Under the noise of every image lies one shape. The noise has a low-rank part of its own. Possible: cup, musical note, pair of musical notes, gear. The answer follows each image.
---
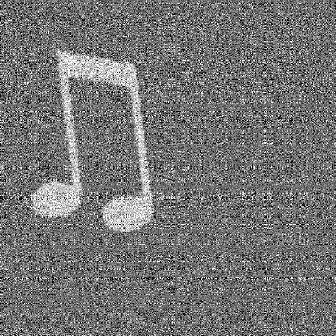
pair of musical notes
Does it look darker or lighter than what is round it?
lighter
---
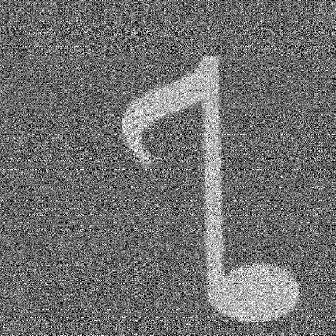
musical note
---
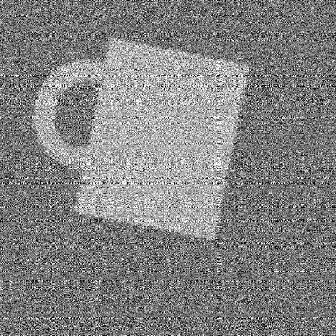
cup
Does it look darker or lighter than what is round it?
lighter
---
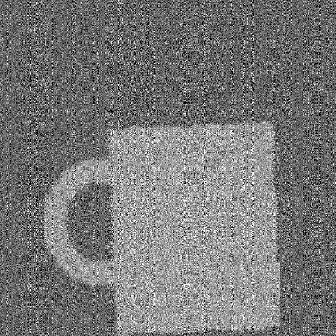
cup
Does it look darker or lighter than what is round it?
lighter
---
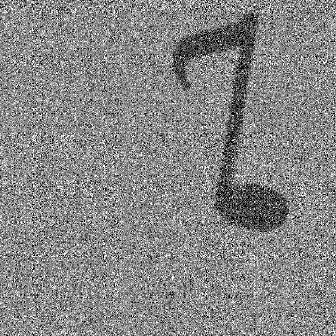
musical note
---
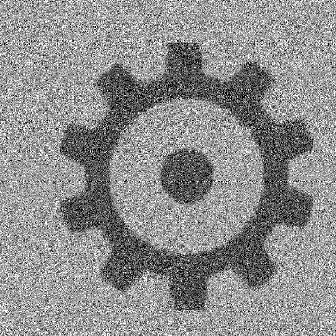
gear
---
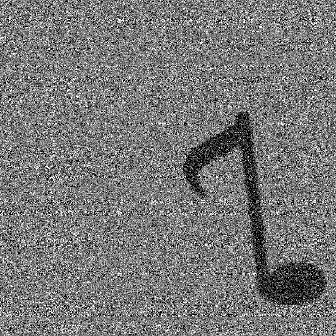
musical note
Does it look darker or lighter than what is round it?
darker
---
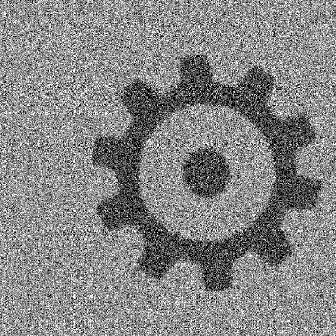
gear
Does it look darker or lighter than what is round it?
darker
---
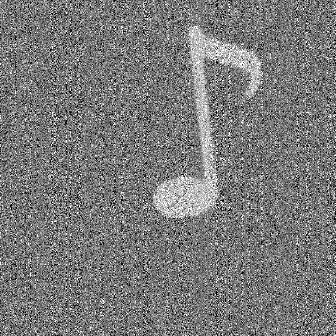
musical note
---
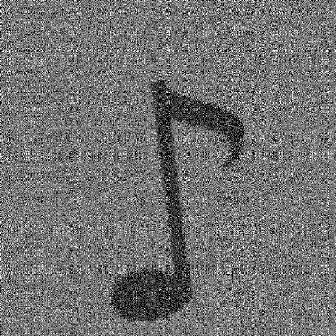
musical note
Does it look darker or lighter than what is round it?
darker
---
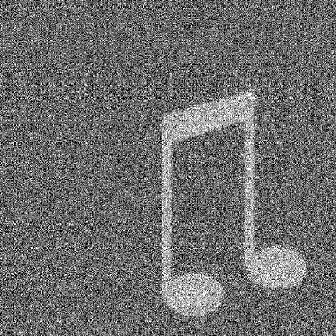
pair of musical notes
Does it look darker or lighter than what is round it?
lighter
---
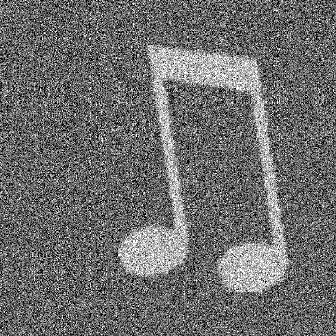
pair of musical notes
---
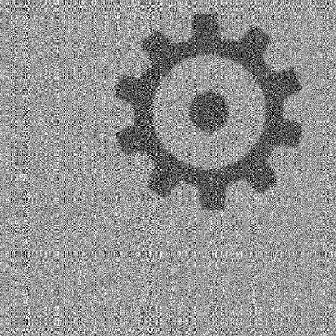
gear
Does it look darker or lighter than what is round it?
darker
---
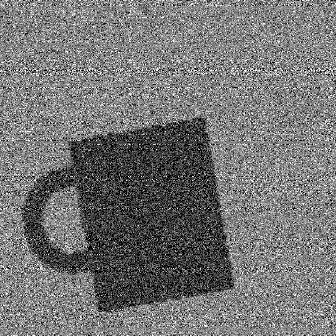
cup
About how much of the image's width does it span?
two thirds
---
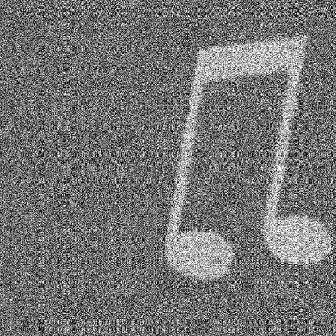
pair of musical notes
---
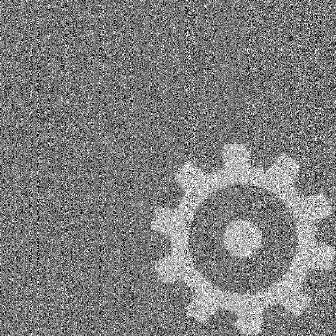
gear
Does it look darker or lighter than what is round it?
lighter
